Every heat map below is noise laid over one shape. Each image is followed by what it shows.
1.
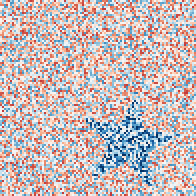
blue star
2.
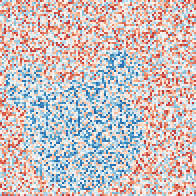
blue bear's head
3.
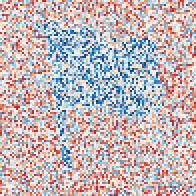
blue flag
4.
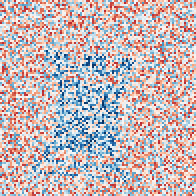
blue chess rook
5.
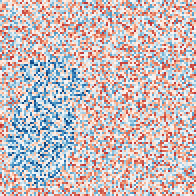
blue footprint
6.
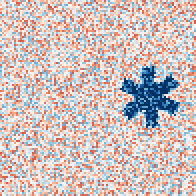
blue asterisk, middle right
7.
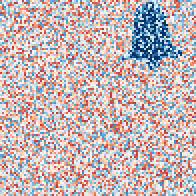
blue bell, top right
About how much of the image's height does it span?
a third
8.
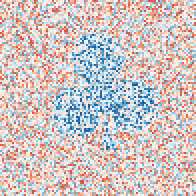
blue club
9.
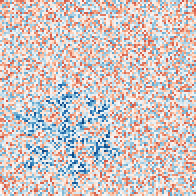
blue snowflake
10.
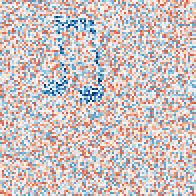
blue pair of musical notes
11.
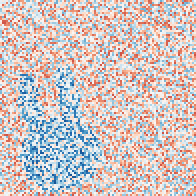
blue rabbit's head
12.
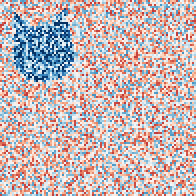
blue cat's head, top left
